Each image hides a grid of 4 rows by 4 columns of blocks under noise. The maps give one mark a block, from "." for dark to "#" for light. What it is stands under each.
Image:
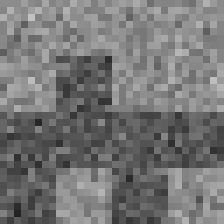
# # # #
# . # #
. . . .
. # . #
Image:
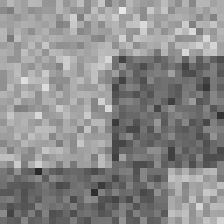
# # # #
# # . .
# # . .
. . . #
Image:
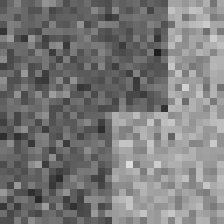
. . . #
. . . #
. . # #
. . # #
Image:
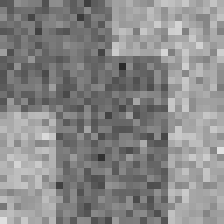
. . # #
. . . #
# . . #
# . . #
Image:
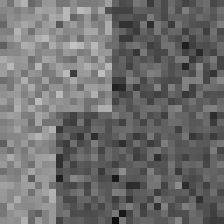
# # . .
# # . .
# . . .
# . . .
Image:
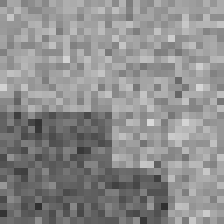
# # # #
# # # #
. . # #
. . . #
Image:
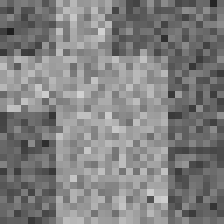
. # . .
# # # .
. # # .
. # # .
